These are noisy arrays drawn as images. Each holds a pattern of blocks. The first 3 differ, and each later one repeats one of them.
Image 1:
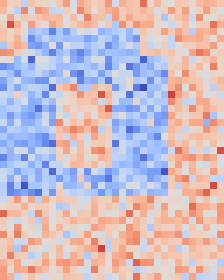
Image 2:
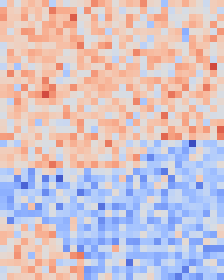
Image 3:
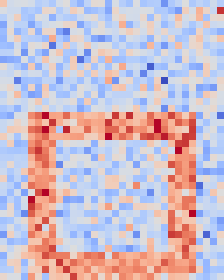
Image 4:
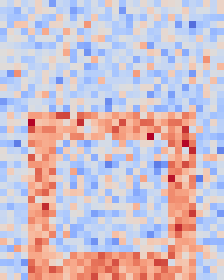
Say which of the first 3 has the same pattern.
3
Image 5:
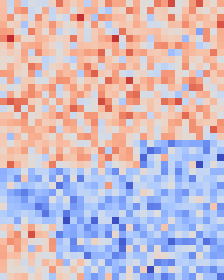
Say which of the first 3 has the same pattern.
2
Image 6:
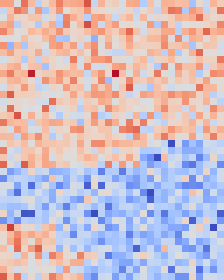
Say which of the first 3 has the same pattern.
2
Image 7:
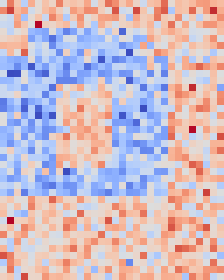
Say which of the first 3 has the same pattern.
1
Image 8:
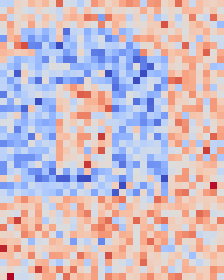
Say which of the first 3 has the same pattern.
1
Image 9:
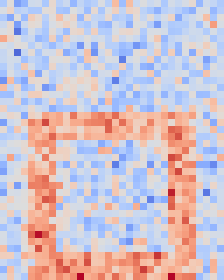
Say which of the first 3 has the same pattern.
3
